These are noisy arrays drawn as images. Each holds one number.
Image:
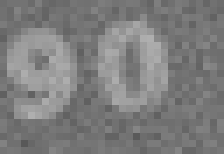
90
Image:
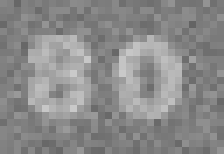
80
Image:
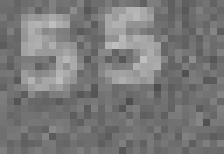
55
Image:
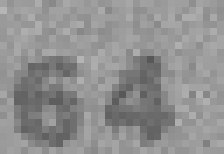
64
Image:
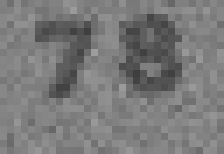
78
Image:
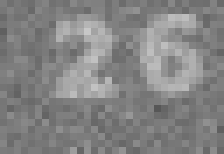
26
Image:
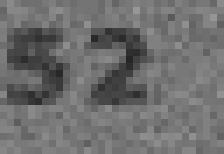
52
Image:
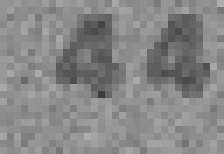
44
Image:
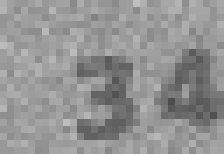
34
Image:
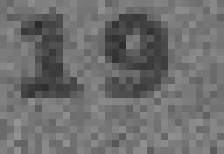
19
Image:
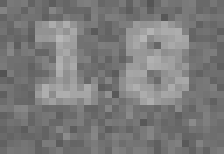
18
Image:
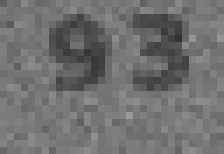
93
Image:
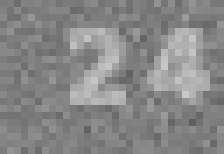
24
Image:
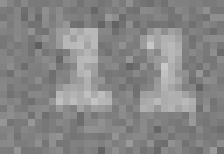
11
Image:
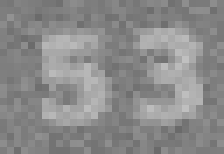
53
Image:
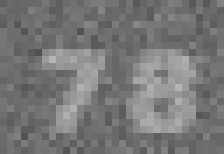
78
